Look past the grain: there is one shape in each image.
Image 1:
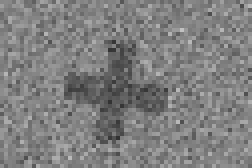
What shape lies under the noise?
cross
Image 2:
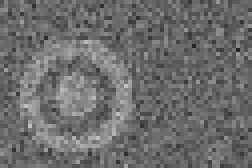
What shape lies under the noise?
bullseye
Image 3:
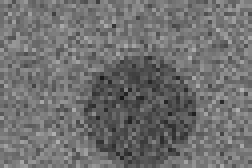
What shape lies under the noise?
disc
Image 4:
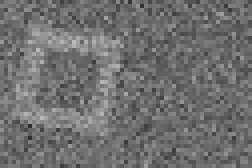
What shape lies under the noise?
square frame
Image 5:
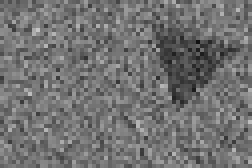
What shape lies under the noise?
triangle
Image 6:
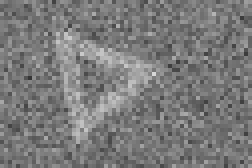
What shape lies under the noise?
triangle frame
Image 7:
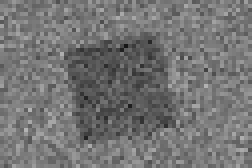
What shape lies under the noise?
square
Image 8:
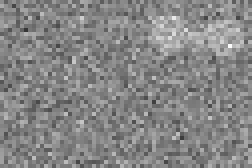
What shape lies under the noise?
dumbbell
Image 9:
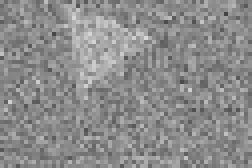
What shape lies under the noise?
triangle
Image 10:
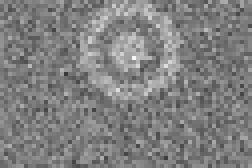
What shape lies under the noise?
bullseye
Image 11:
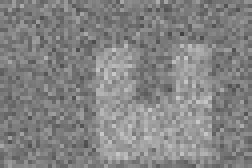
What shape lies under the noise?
square with a notch
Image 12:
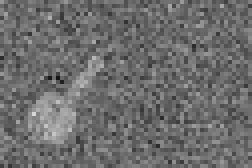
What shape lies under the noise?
lollipop
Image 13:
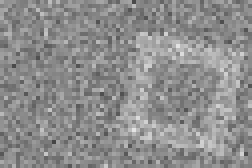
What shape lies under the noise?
square frame
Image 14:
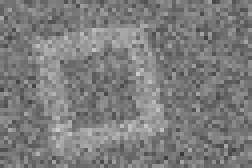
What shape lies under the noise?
square frame
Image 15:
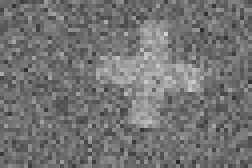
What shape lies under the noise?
cross
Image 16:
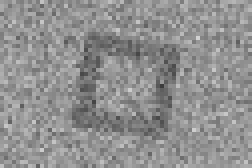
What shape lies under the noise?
square frame
